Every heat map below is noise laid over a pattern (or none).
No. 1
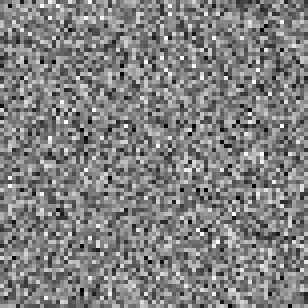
only noise
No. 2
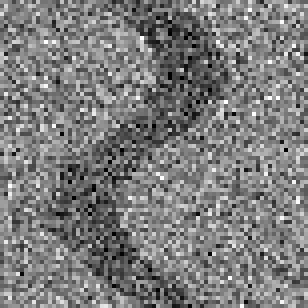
a wavy band
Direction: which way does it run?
top to bottom
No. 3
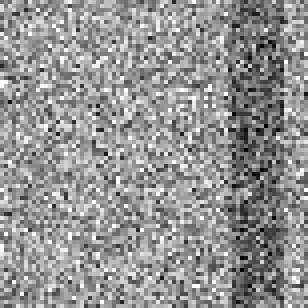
one vertical stripe
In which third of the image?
right
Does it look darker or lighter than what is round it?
darker
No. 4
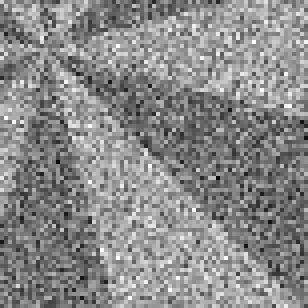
spokes from one point
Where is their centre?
top left
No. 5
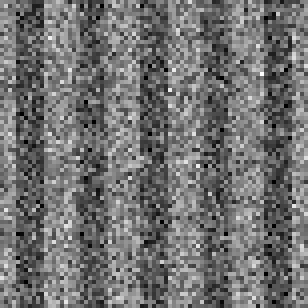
vertical stripes
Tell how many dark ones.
5
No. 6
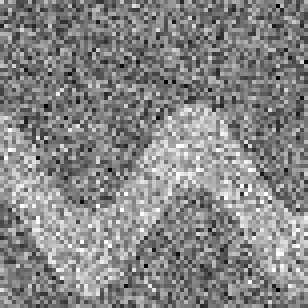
a wavy band
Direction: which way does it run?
left to right
